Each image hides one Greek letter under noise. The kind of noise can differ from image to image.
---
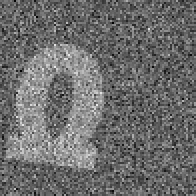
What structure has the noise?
low rank plus noise
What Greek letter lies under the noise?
omega
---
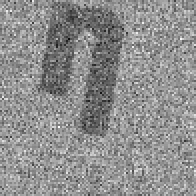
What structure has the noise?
low rank plus noise
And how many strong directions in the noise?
five to eight
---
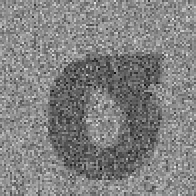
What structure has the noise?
low rank plus noise
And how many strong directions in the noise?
two
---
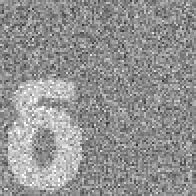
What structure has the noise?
low rank plus noise
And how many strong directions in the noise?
three or four
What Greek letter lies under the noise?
delta
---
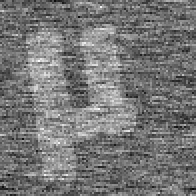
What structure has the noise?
streaked along the rows
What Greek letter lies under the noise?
mu
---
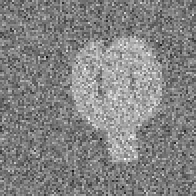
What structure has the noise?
independent entries
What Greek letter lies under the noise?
phi
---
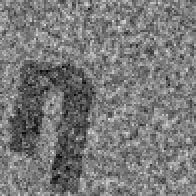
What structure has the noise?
blotchy
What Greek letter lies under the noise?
eta
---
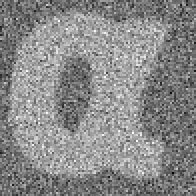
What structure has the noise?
independent entries
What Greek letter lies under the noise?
alpha
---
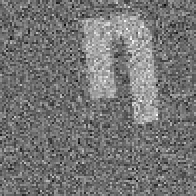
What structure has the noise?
low rank plus noise
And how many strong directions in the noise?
five to eight
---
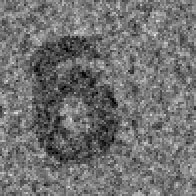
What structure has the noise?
blotchy
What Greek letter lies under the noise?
delta
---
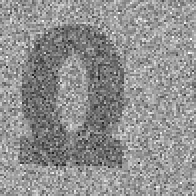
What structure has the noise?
independent entries
